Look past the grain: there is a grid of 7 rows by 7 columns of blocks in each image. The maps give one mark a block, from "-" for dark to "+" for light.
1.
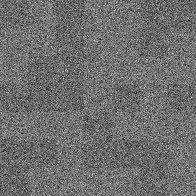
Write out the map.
- + - + + - -
+ + - + + - +
+ - - + + + +
- - - + - + -
+ + + - + + +
- - + - - - +
- + + + + - +
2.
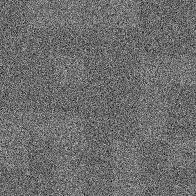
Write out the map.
- + + + + - -
- - - - - - -
- - + - - + +
- - - - - + -
+ + + - - + -
+ - + - + - +
- - + - + - -
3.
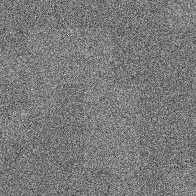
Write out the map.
- - - - - - +
- + + + - - -
+ + + + - - -
- + - + + - -
+ - - + + - -
- - - + + - -
- - - - + - +
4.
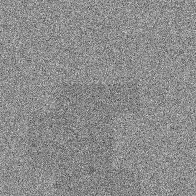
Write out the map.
+ + + + + + +
+ + + + + + +
+ + + + + + +
+ + - - - + +
+ - - - + + +
+ - - - + + +
+ + - - - + +
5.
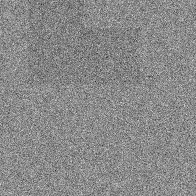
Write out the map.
+ - - + + + +
+ - - - - + +
+ - - - - + +
+ + + + + + +
+ + + + + + +
+ + + + + + +
+ + + + + + +
